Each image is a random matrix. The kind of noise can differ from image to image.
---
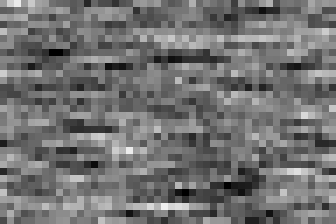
streaked along the rows
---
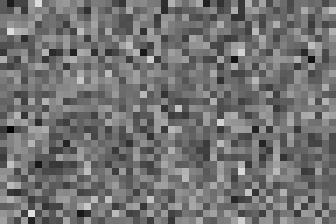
low rank plus noise
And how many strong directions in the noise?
five to eight
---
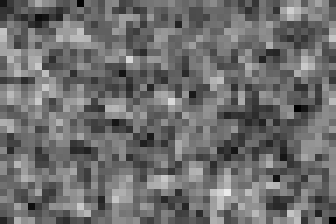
blotchy
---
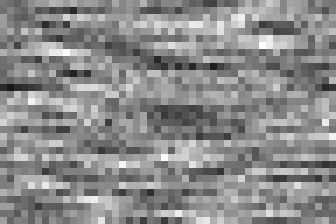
streaked along the rows
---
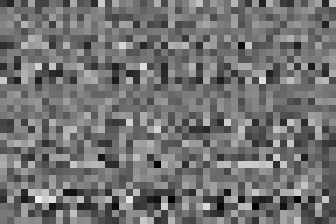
rows of uneven size
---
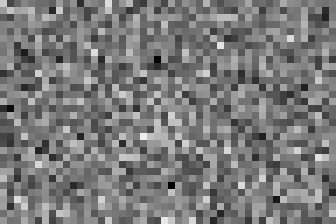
independent entries
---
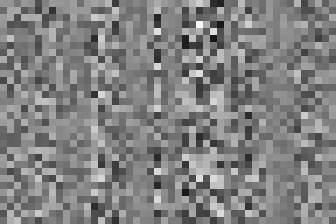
columns of uneven size
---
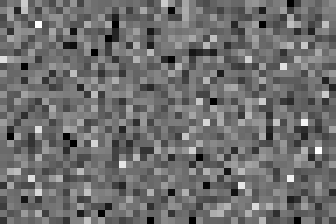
heavy tails
